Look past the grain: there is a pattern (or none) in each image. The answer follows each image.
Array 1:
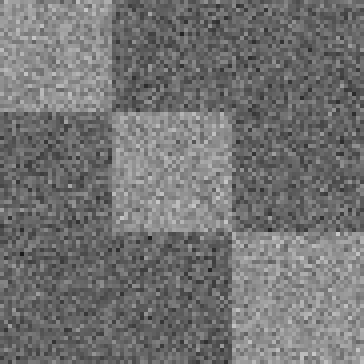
blocks along the diagonal
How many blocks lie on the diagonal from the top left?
3
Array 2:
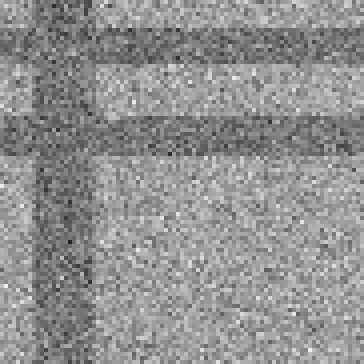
bands of rows crossing bands of columns
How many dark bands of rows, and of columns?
2 and 1
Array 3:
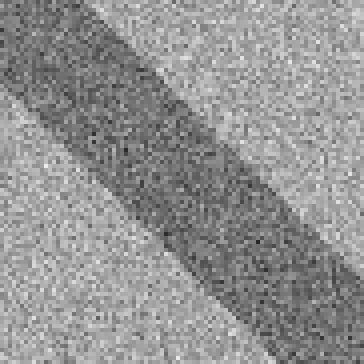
a diagonal band
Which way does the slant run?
top left to bottom right
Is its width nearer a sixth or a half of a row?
a half
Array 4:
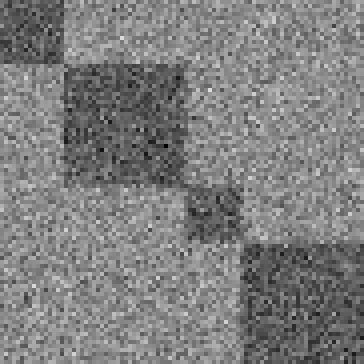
blocks along the diagonal
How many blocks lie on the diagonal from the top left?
4
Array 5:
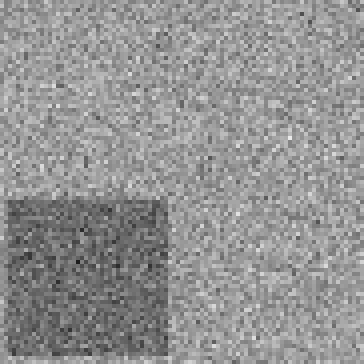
one block
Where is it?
bottom left
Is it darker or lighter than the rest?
darker
